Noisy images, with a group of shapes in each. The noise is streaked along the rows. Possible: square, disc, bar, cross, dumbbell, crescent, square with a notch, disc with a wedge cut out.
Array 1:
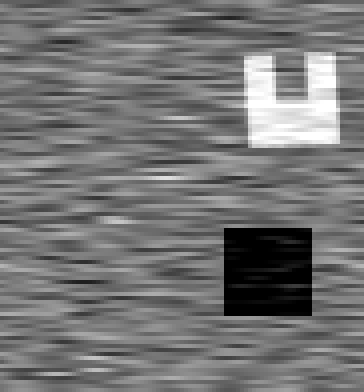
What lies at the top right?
square with a notch
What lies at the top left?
nothing
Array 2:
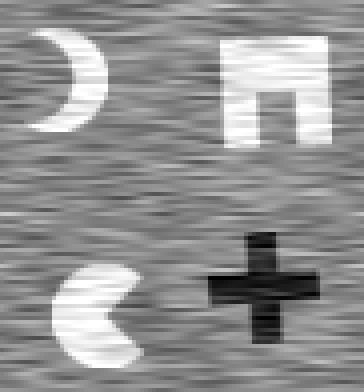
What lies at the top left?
crescent
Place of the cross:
bottom right
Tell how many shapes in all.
4
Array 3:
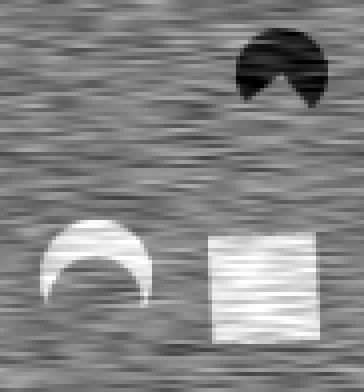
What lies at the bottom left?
crescent
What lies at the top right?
disc with a wedge cut out
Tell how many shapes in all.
3
